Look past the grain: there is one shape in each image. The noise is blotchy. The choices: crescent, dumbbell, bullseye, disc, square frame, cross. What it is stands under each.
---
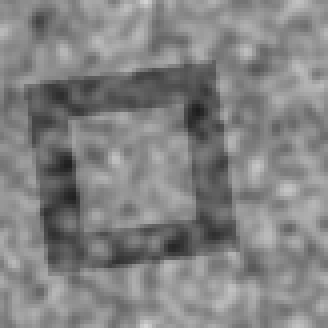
square frame
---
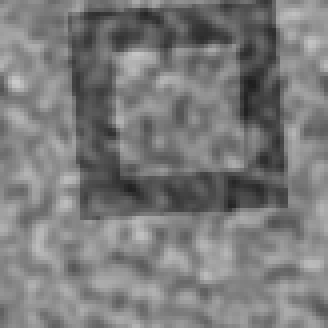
square frame
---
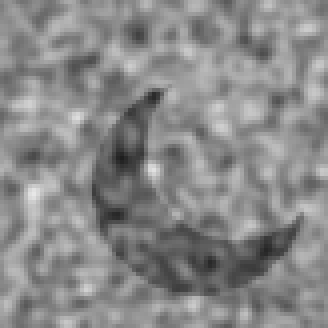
crescent
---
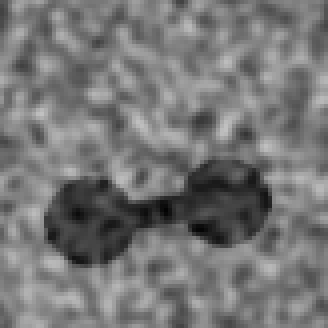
dumbbell
